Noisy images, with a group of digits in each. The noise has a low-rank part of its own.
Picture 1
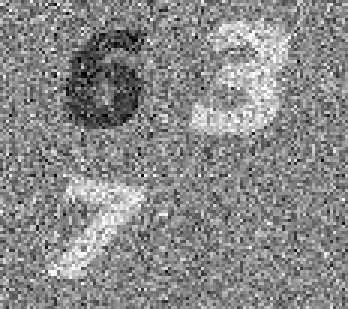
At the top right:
3
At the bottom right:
nothing
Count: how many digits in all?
3
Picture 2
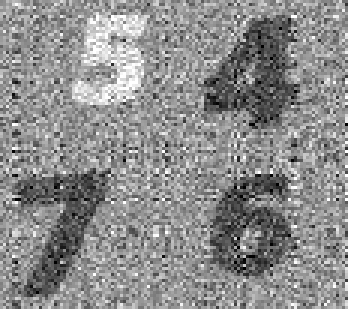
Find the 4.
top right
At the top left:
5
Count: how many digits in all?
4
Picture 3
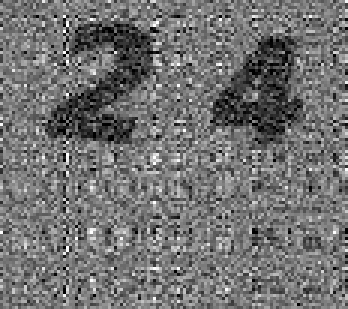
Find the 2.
top left
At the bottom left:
nothing
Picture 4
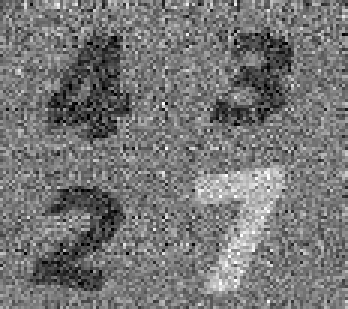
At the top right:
3
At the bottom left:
2
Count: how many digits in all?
4
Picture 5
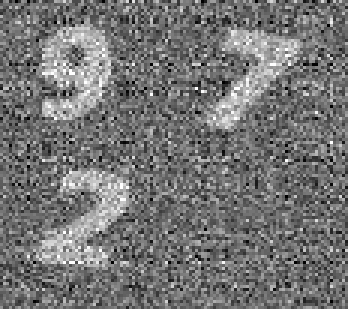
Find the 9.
top left
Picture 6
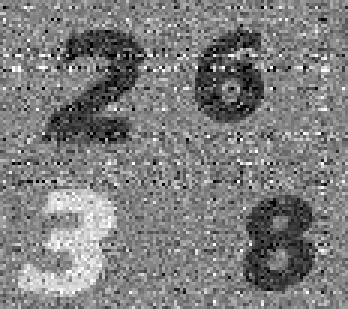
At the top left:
2
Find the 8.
bottom right
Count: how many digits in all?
4
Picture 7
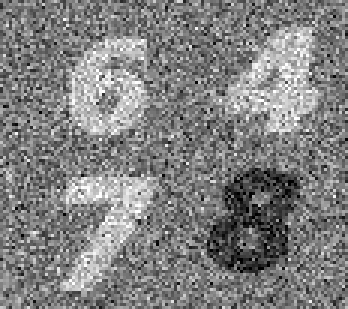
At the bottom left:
7
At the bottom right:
8
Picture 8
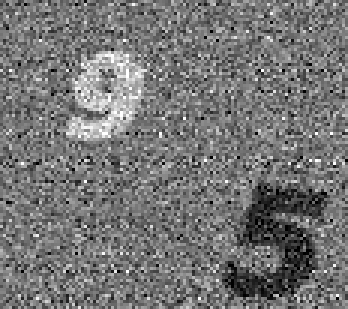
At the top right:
nothing
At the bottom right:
5
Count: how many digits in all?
2
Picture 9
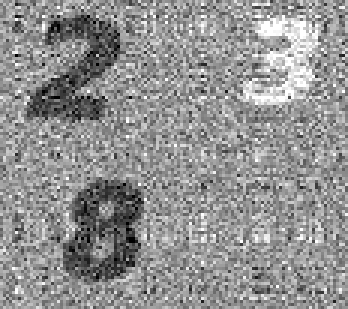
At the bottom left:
8
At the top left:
2
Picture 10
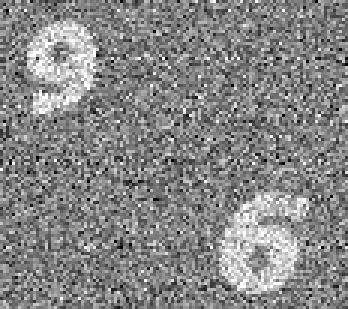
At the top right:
nothing
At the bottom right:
6
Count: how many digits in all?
2
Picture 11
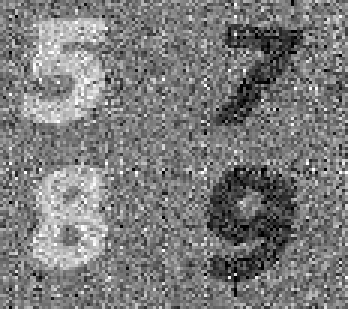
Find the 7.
top right
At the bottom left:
8
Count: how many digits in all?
4
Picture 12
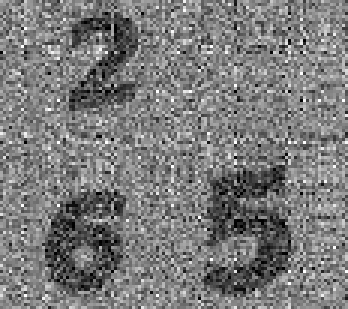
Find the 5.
bottom right
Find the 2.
top left
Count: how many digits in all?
3
